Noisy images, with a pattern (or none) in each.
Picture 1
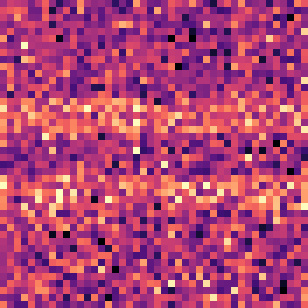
bands of rows
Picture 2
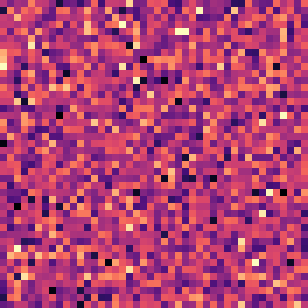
only noise
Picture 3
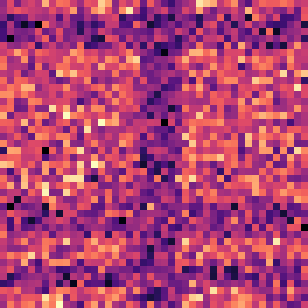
bands of rows crossing bands of columns
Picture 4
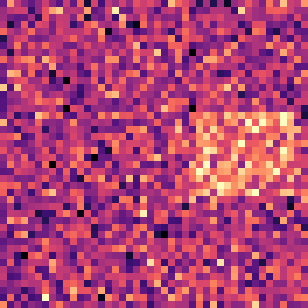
one block
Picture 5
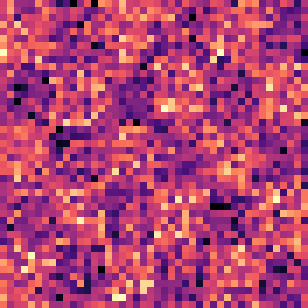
a checkerboard
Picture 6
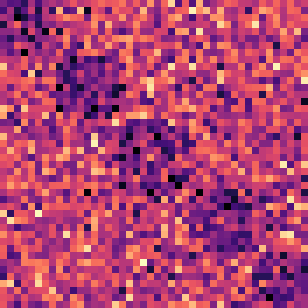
blocks along the diagonal
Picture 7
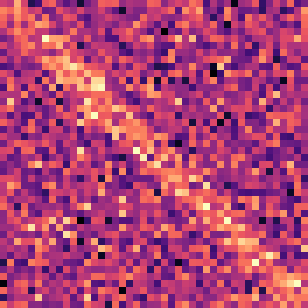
a diagonal band
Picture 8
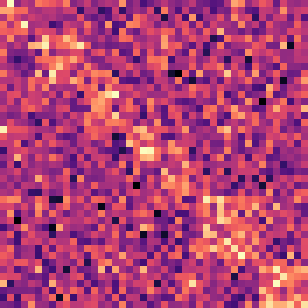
blocks along the diagonal
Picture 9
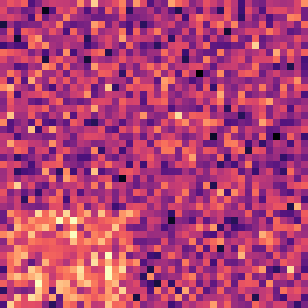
one block
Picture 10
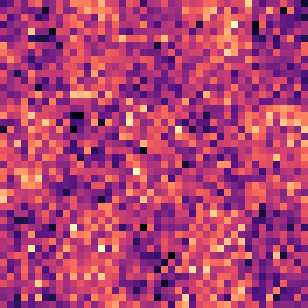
a checkerboard
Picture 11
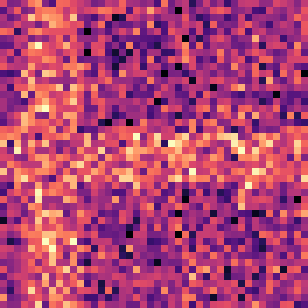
bands of rows crossing bands of columns
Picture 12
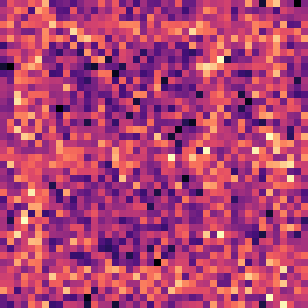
bands of rows crossing bands of columns
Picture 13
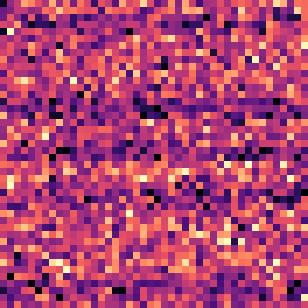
bands of rows
